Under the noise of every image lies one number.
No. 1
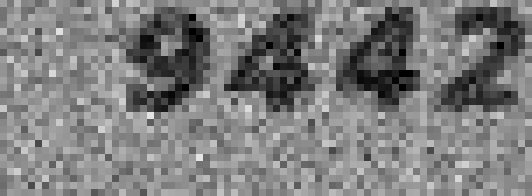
9442
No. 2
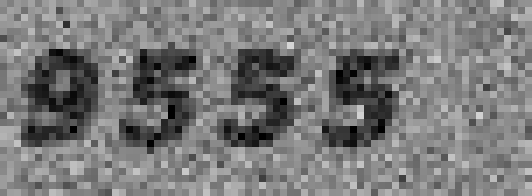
9555
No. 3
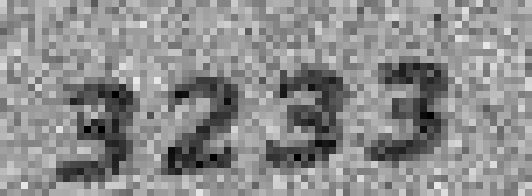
3233
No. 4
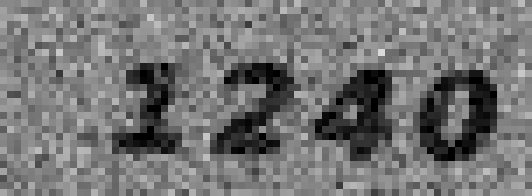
1240
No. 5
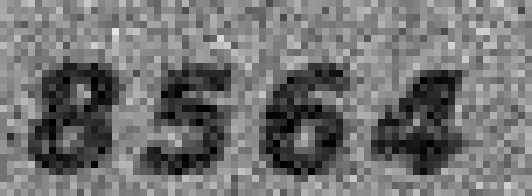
8564
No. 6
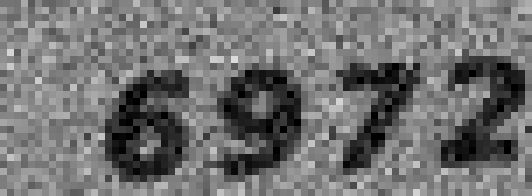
6972
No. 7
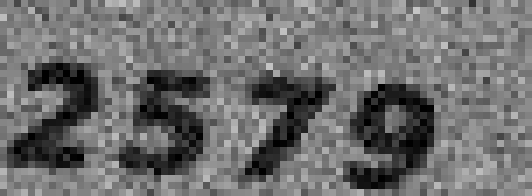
2579
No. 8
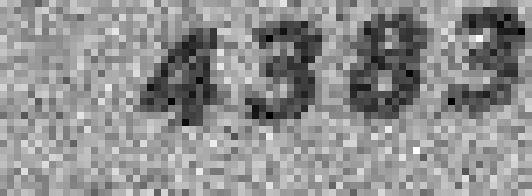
4383
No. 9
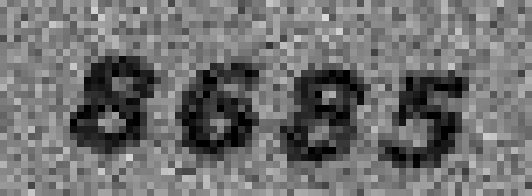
8685
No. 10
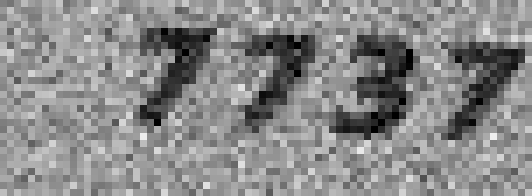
7737
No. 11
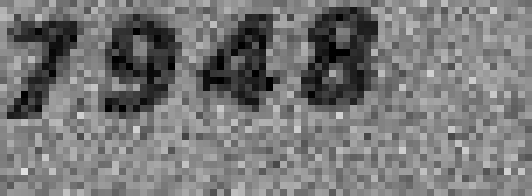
7948
